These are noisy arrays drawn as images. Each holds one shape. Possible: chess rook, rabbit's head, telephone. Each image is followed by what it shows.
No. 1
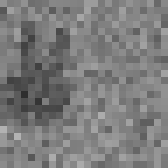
rabbit's head
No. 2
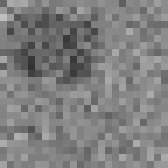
telephone
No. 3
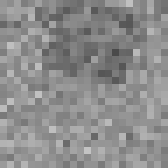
telephone
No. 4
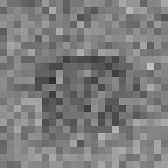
telephone
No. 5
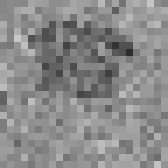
telephone
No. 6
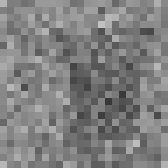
chess rook
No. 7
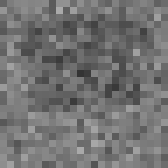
telephone
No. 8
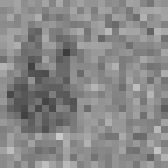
rabbit's head
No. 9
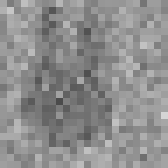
rabbit's head
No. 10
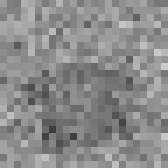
telephone
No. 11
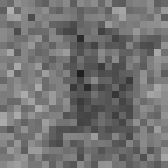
chess rook
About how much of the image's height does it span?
nearly all
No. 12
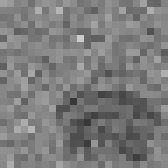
telephone
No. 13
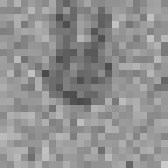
rabbit's head
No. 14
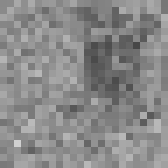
chess rook
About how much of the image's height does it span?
two thirds
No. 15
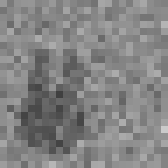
rabbit's head
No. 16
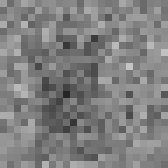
chess rook
